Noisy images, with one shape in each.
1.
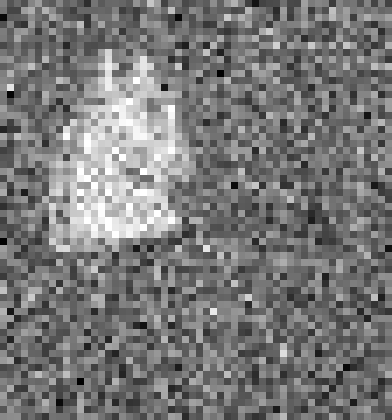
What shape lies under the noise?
chess knight
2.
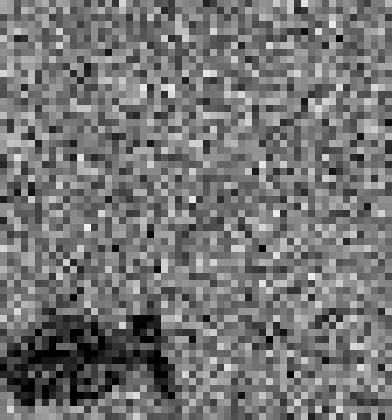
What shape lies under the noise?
fish
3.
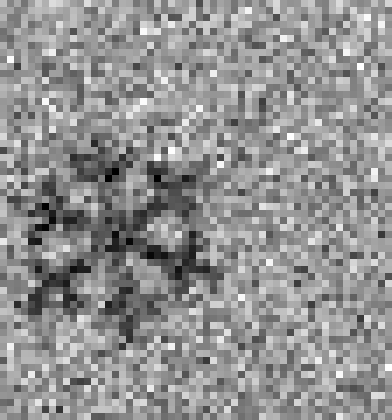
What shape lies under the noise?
snowflake
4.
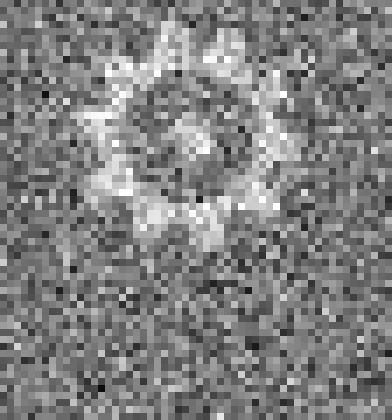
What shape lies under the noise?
gear
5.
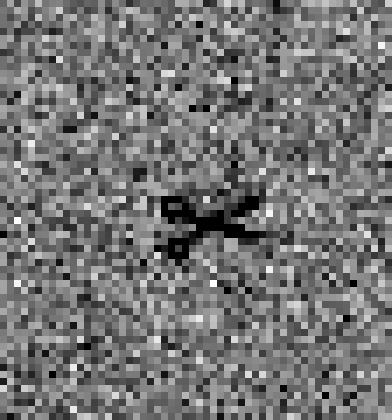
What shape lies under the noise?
pair of scissors
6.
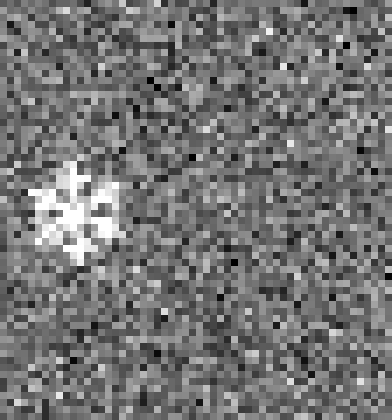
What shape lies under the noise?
snowflake
